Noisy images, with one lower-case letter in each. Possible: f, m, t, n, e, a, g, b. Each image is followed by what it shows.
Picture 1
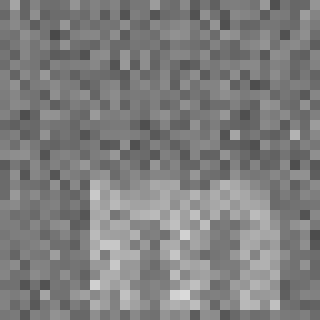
m
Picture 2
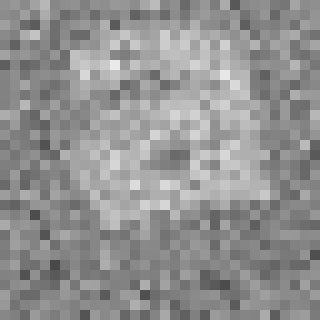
a
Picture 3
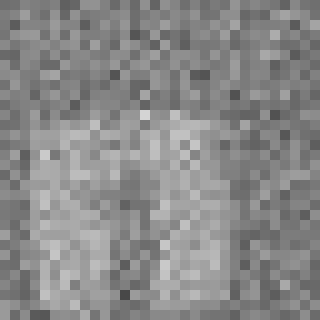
n
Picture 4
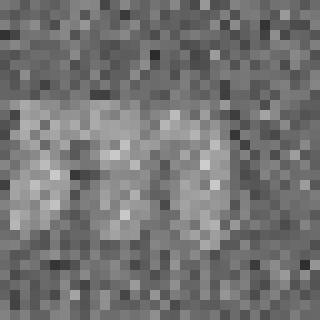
m
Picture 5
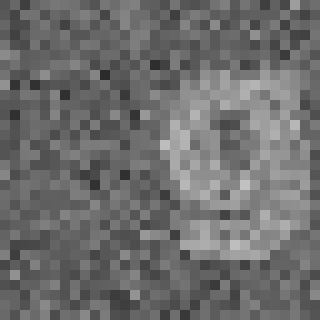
g
